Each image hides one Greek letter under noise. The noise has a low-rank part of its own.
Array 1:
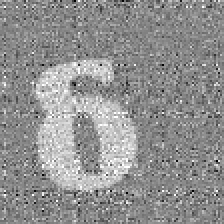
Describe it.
light delta
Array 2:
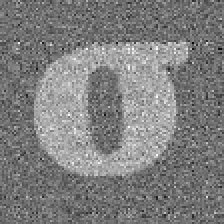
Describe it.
light sigma
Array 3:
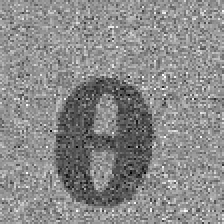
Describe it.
dark theta
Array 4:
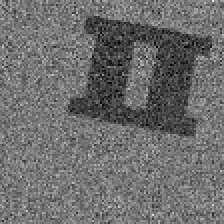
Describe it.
dark pi
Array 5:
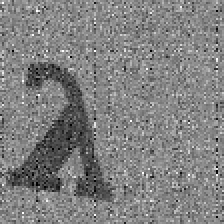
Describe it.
dark lambda
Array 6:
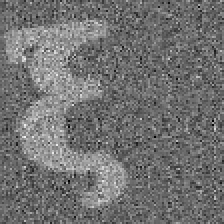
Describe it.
light xi
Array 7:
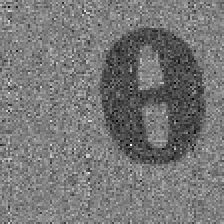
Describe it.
dark theta
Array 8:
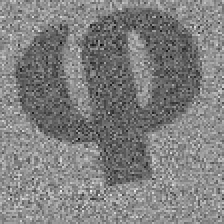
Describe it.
dark phi
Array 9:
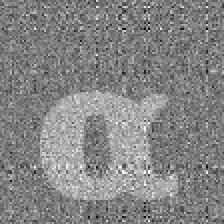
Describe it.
light alpha
